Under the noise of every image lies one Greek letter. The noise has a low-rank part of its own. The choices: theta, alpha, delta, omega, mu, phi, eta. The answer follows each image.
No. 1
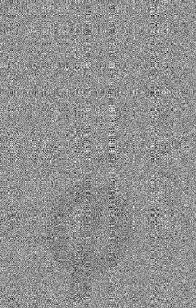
phi
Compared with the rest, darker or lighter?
darker
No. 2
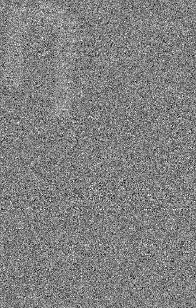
eta
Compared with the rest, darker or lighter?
lighter
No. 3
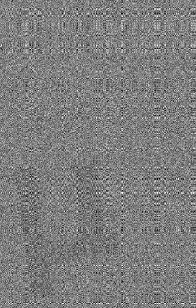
mu
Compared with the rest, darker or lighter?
darker
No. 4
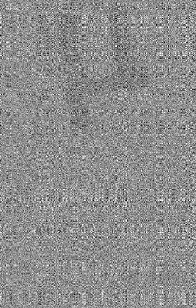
mu
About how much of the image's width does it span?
half
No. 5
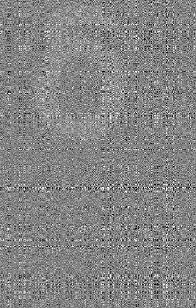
delta
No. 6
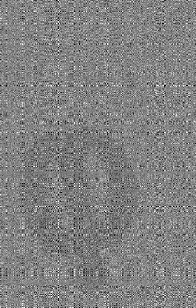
phi
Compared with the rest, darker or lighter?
darker
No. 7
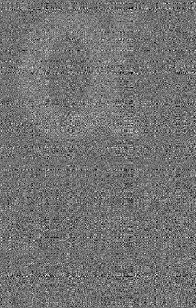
alpha
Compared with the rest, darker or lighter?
lighter
